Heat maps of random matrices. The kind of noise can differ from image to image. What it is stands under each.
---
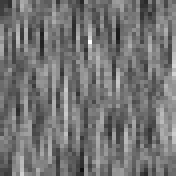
streaked along the columns
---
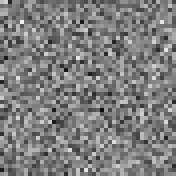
independent entries
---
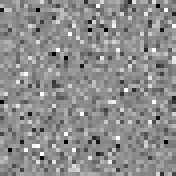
heavy tails
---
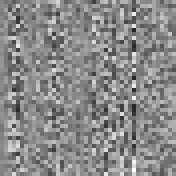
columns of uneven size
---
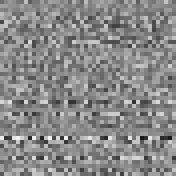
rows of uneven size
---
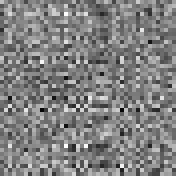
low rank plus noise
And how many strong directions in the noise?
two
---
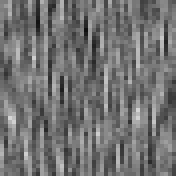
streaked along the columns
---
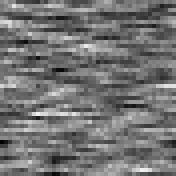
streaked along the rows
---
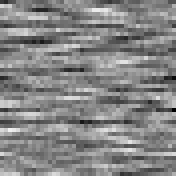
streaked along the rows
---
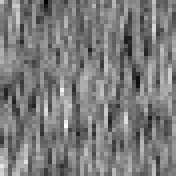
streaked along the columns
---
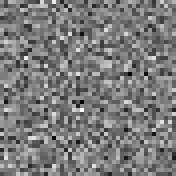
low rank plus noise
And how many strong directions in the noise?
five to eight
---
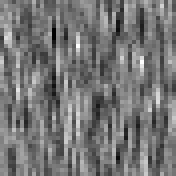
streaked along the columns
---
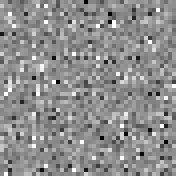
heavy tails
